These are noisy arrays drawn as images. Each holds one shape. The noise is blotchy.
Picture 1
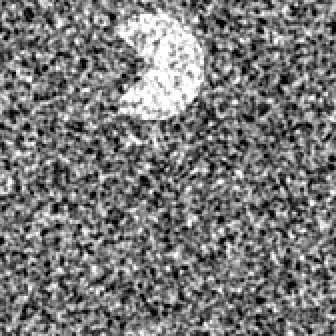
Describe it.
light disc with a wedge cut out, top middle
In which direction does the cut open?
left
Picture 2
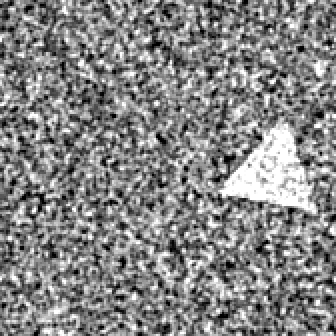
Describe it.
light triangle, middle right
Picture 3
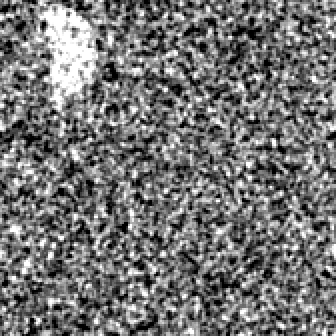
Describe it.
light half disc, top left
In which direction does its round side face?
right
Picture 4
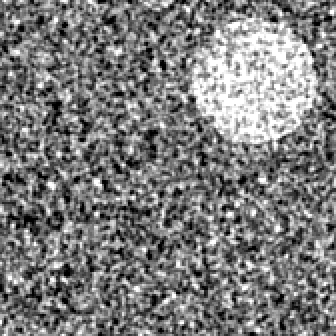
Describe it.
light disc, top right
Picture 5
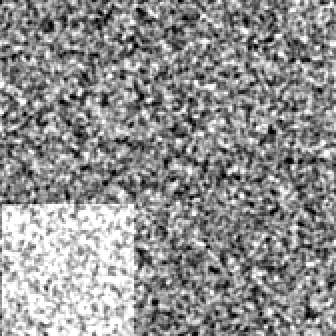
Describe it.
light square, bottom left
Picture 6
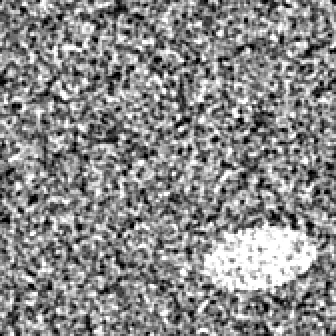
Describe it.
light ellipse, bottom right
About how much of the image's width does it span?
a third
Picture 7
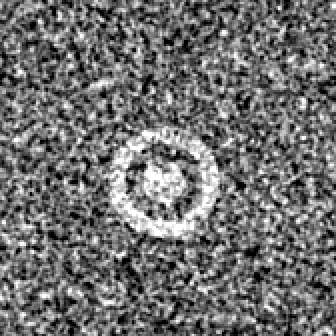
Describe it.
light bullseye, centre
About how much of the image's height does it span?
a third
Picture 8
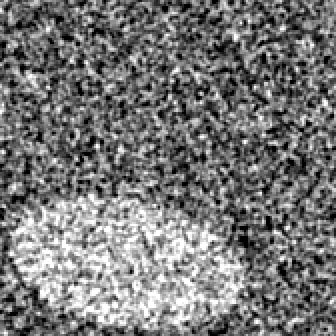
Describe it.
light ellipse
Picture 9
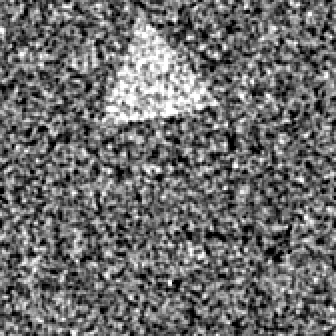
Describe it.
light triangle, top middle
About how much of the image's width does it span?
a third
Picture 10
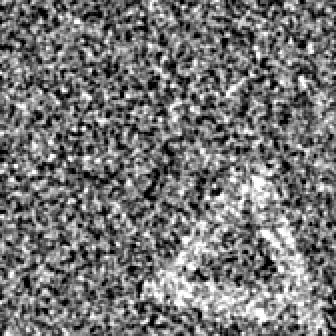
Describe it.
light triangle frame
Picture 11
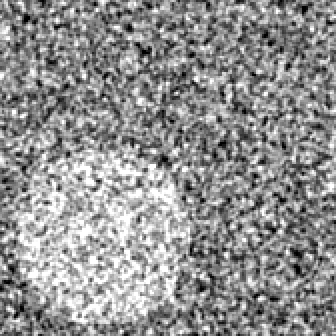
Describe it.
light disc
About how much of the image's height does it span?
half
